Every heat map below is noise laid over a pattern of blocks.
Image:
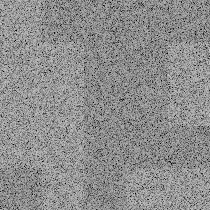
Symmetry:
no symmetry
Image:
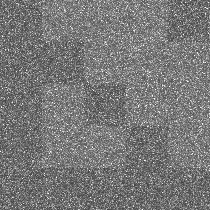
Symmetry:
mirrored about the diagonal from the bottom left
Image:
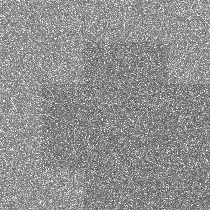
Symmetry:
mirrored about the diagonal from the top left
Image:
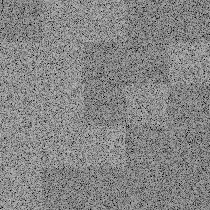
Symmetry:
no symmetry
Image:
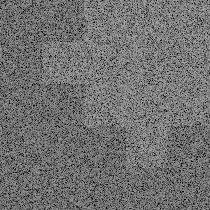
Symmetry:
mirrored about the diagonal from the bottom left
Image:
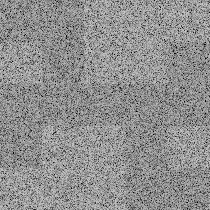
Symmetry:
the same after a half turn
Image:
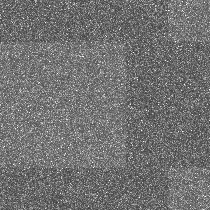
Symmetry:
top and bottom mirror each other
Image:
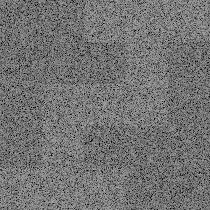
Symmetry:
the same after a half turn
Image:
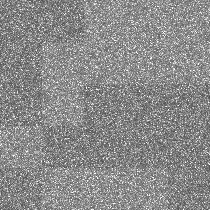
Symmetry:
no symmetry
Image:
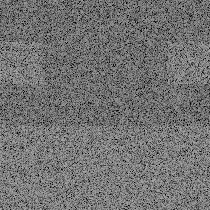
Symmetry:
left and right mirror each other
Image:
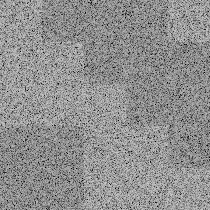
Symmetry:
mirrored about the diagonal from the bottom left
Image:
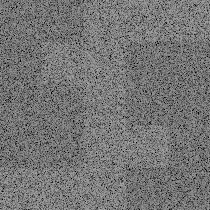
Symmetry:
the same after a half turn
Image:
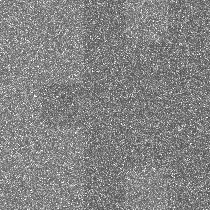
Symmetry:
top and bottom mirror each other
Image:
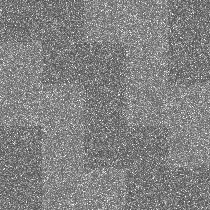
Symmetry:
the same after a half turn
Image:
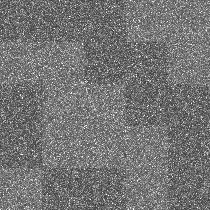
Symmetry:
mirrored about the diagonal from the bottom left
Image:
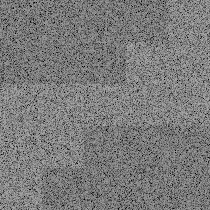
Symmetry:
the same after a half turn
